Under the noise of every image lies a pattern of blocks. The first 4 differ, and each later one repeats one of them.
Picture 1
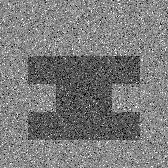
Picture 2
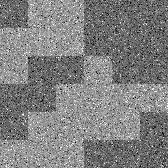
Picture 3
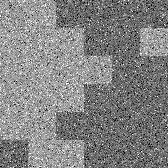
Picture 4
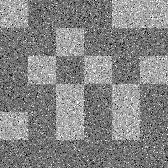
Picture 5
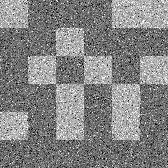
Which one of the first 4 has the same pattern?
4
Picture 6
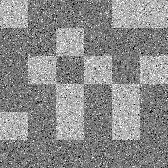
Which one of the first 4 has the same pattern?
4
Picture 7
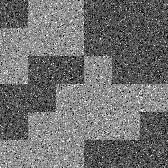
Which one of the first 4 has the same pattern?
2
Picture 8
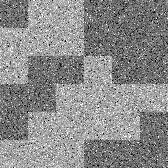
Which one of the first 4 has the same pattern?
2
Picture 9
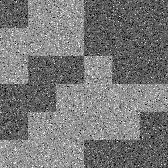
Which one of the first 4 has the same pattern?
2
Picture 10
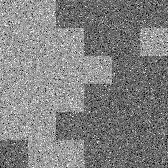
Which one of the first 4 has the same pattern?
3
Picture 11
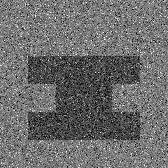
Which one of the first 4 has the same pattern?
1
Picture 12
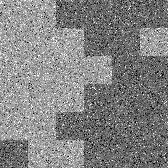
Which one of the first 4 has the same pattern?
3
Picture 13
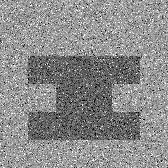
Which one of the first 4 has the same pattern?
1
